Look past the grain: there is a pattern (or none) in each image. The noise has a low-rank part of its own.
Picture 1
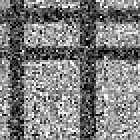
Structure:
bands of rows crossing bands of columns
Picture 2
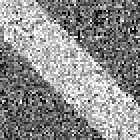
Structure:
a diagonal band
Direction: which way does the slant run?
top left to bottom right
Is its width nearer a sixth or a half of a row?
a half
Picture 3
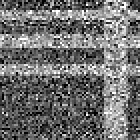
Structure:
bands of rows crossing bands of columns
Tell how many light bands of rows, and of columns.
3 and 1
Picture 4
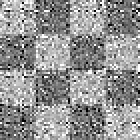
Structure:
a checkerboard
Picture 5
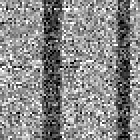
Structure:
bands of columns
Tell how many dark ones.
2
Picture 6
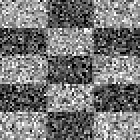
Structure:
a checkerboard
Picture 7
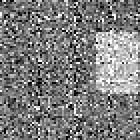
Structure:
one block
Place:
middle right
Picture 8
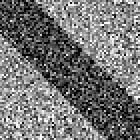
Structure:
a diagonal band
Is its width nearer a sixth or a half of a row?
a half
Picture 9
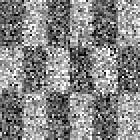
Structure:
a checkerboard
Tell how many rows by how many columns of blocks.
3 by 6
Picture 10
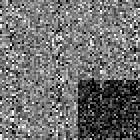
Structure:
one block
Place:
bottom right
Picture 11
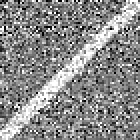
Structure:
a diagonal band
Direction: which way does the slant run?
bottom left to top right
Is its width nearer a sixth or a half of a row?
a sixth
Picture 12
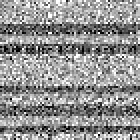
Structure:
bands of rows
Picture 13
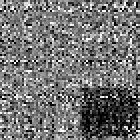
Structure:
one block
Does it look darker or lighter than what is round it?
darker
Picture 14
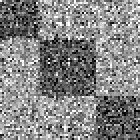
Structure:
blocks along the diagonal
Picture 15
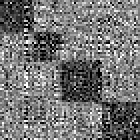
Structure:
blocks along the diagonal
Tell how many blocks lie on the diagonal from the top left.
4
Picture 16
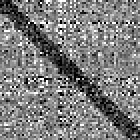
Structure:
a diagonal band
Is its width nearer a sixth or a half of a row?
a sixth
